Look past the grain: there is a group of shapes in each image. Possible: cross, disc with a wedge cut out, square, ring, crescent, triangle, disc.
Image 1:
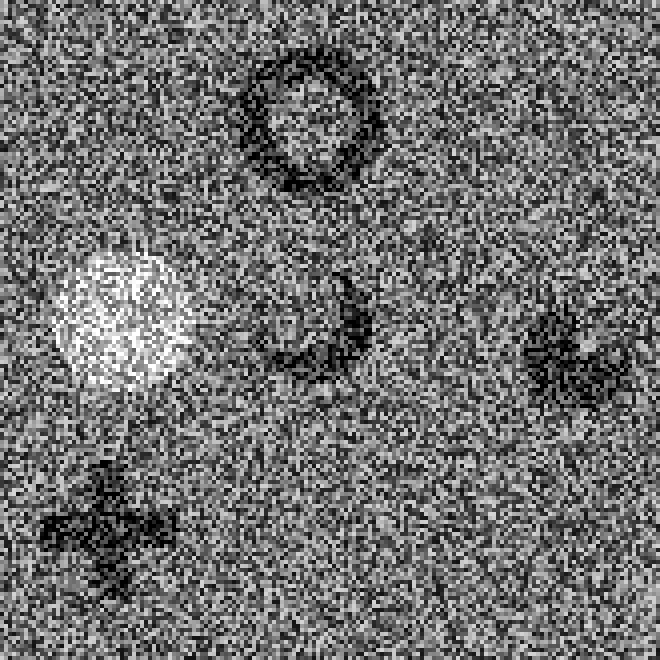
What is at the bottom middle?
nothing
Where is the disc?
middle left
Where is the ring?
top middle
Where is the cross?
bottom left
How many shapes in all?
5
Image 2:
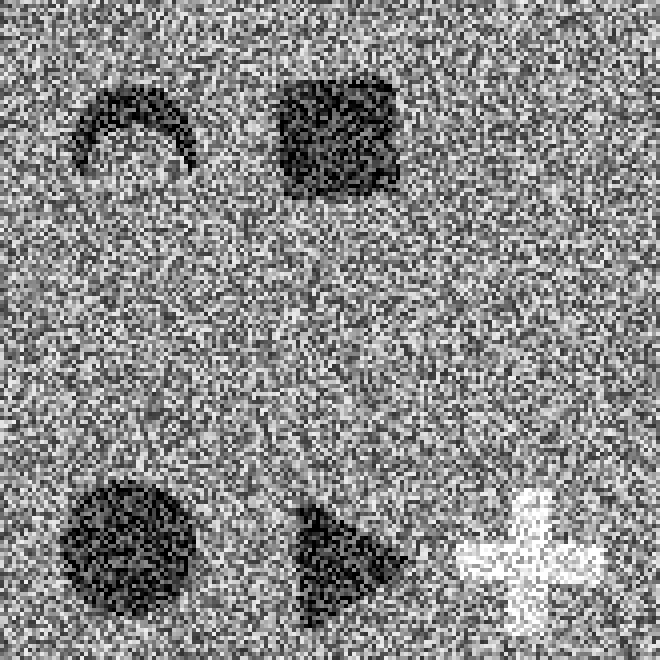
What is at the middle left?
nothing
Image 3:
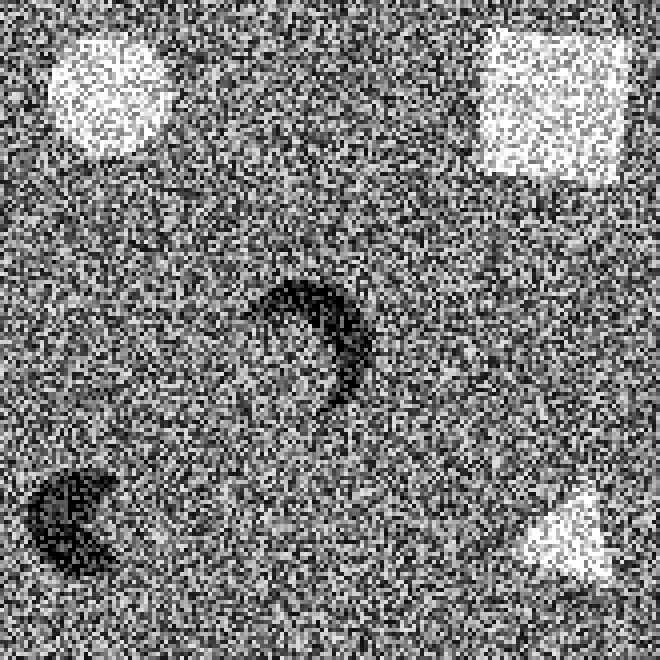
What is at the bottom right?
triangle
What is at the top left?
disc
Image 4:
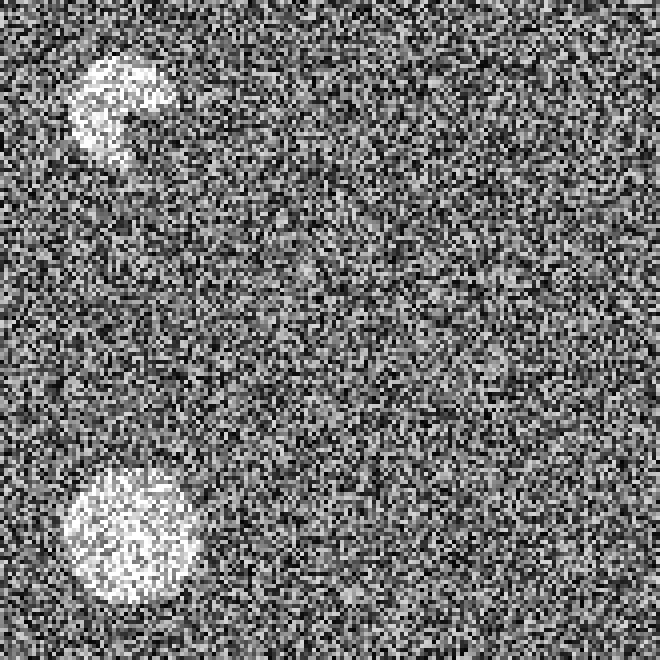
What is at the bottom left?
disc
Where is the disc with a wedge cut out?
top left
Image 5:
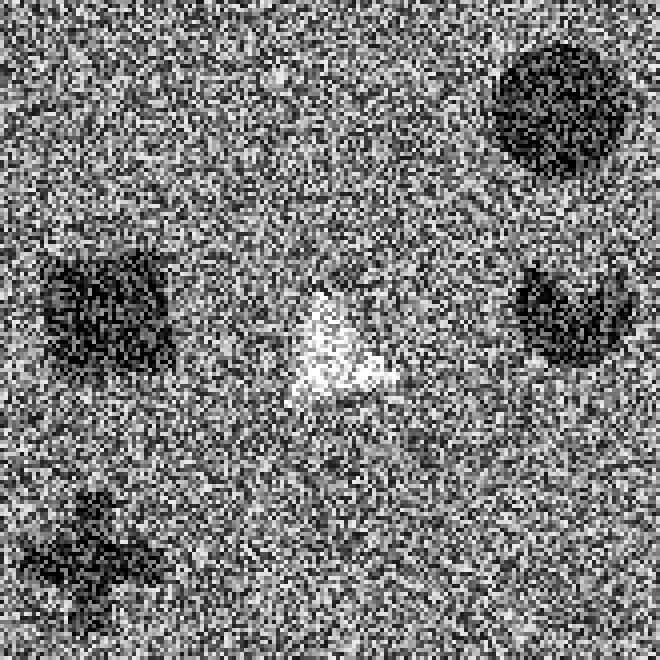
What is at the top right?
disc
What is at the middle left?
square
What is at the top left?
nothing
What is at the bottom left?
cross
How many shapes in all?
5
